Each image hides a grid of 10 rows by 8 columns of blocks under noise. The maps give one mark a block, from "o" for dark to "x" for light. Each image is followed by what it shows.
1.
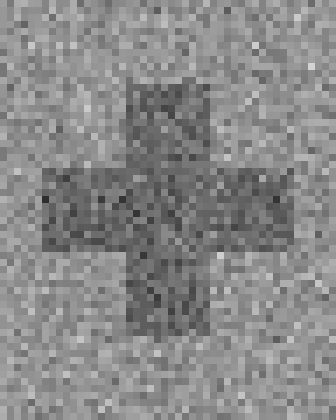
x x x x x x x x
x x x x x x x x
x x x o o x x x
x x x o o x x x
x o o o o o o x
x o o o o o o x
x x x o o x x x
x x x o o x x x
x x x x x x x x
x x x x x x x x
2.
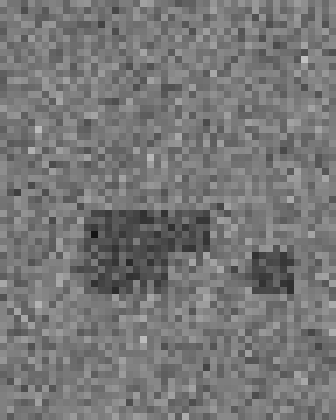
x x x x x x x x
x x x x x x x x
x x x x x x x x
x x x x x x x x
x x x x x x x x
x x o o o x x x
x x o o x x o x
x x x x x x x x
x x x x x x x x
x x x x x x x x
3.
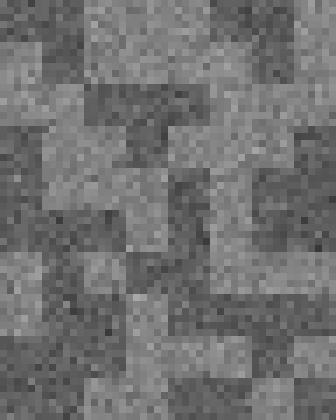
o o x x x o o x
x o x x x x o x
x x o o o x x x
o x x o x x x o
o x x x o x o o
o o o x o x o o
x o x o o x x x
x o o x o o o o
o o o x x x o x
o o x x o o x o
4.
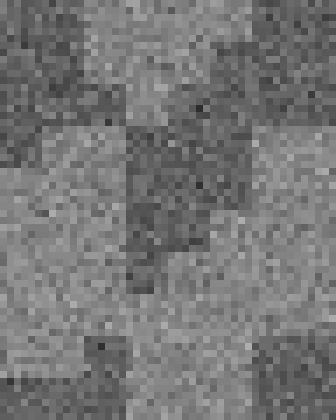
o o x x x x o o
o o x x x o o o
o o o x o o o o
o x x o o o x x
x x x o o o x x
x x x o o x x x
x x x o x x x x
x x x x x x x x
x x o x x x o o
o o o x x x o o
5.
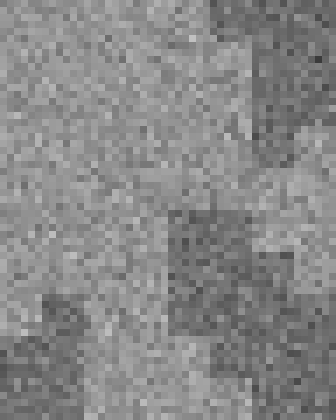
x x x x x o o o
x x x x x x o o
x x x x x x o o
x x x x x x o x
x x x x x x x x
x x x x o o x x
x x x x o o o x
x o x x o o o o
o o x x x o o o
o o x x x x o o
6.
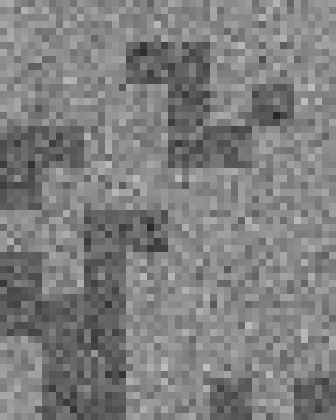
x x x x x x x x
x x x o o x x x
x x x x o x o x
o o x x o o x x
o x x x x x x x
x x o o x x x x
o x o x x x x x
o o o x x x x x
x o o x x x x x
x o o x x o x o
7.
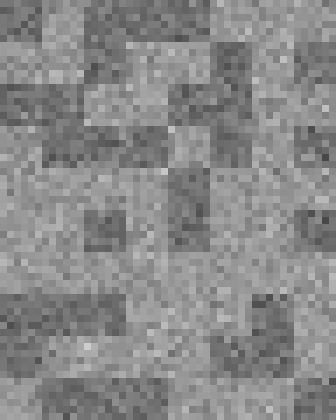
o x o o o x x x
x x o x x o x o
o o x x o o x x
x o o o x o x o
x x x x o x x x
x x o x o x x o
x x x x x x x x
o o o x x x o x
o x x x x o o x
x o o o x x x o
